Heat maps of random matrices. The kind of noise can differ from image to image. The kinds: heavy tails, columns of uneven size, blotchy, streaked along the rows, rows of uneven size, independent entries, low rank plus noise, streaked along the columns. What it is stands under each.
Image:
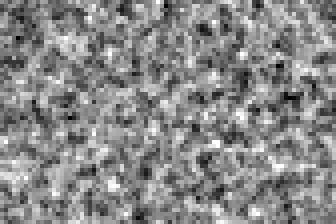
blotchy
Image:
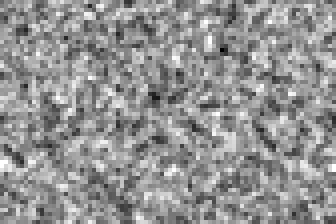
blotchy
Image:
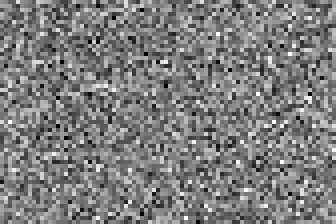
independent entries
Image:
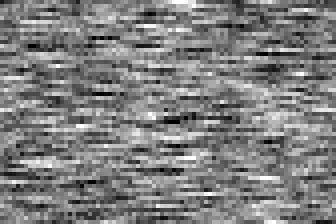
streaked along the rows
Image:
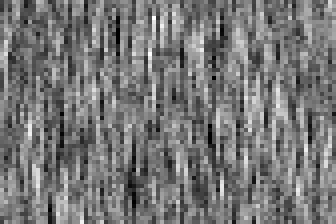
streaked along the columns
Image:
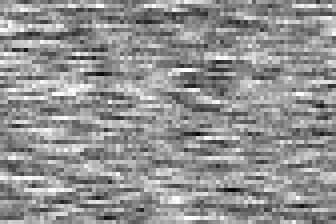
streaked along the rows
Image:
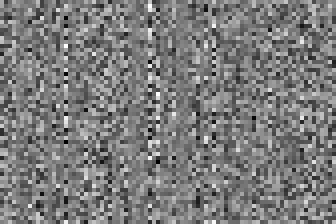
columns of uneven size
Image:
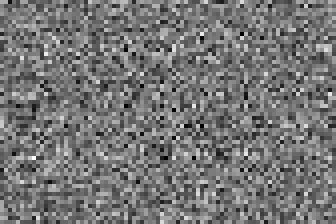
low rank plus noise
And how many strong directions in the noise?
five to eight
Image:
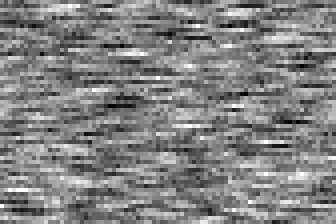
streaked along the rows
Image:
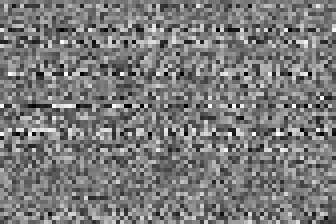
rows of uneven size
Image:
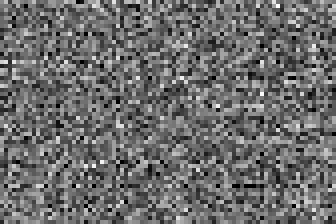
low rank plus noise
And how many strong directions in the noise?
five to eight
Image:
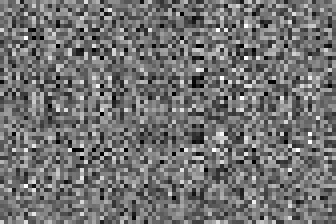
low rank plus noise
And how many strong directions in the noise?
two
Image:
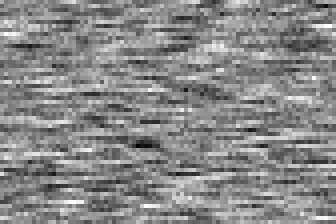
streaked along the rows
